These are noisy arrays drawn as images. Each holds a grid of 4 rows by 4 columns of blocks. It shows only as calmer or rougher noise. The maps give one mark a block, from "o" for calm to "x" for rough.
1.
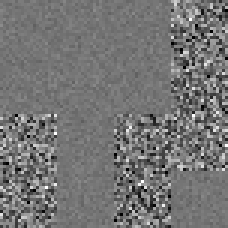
ooox
ooox
xoxx
xoxo
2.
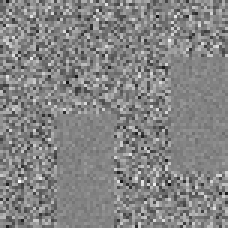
xxxx
xxxo
xoxo
xoxx
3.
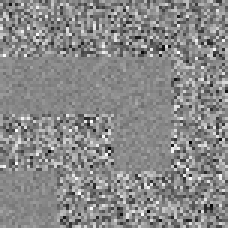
xxxx
ooox
xxox
oxxx
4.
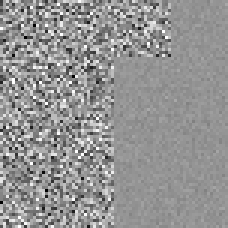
xxxo
xxoo
xxoo
xxoo
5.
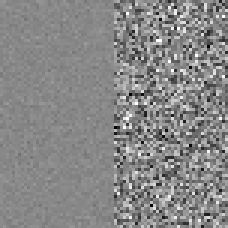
ooxx
ooxx
ooxx
ooxx
